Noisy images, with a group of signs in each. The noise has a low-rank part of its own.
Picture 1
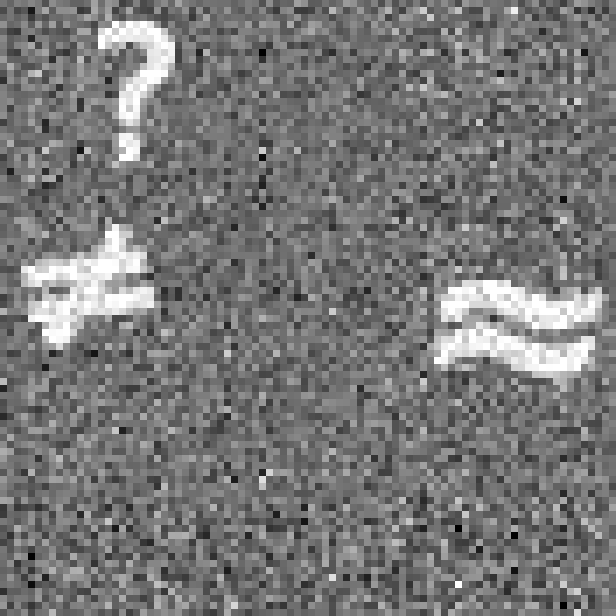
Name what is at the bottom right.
nothing
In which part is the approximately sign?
middle right
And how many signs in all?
3
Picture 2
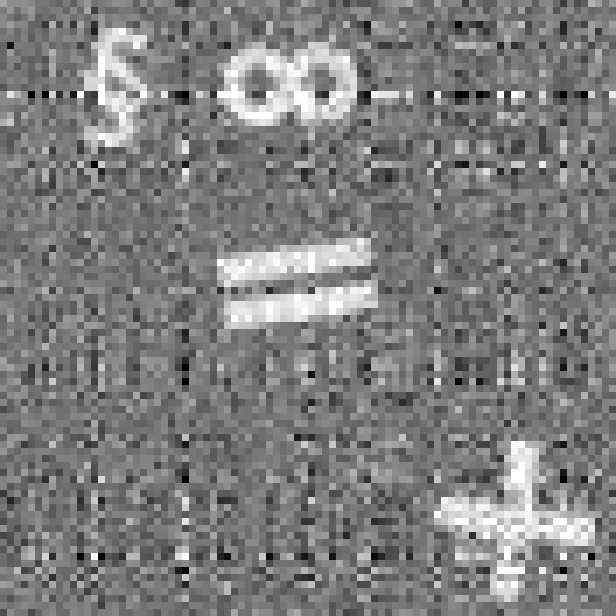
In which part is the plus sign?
bottom right
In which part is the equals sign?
centre
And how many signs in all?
4
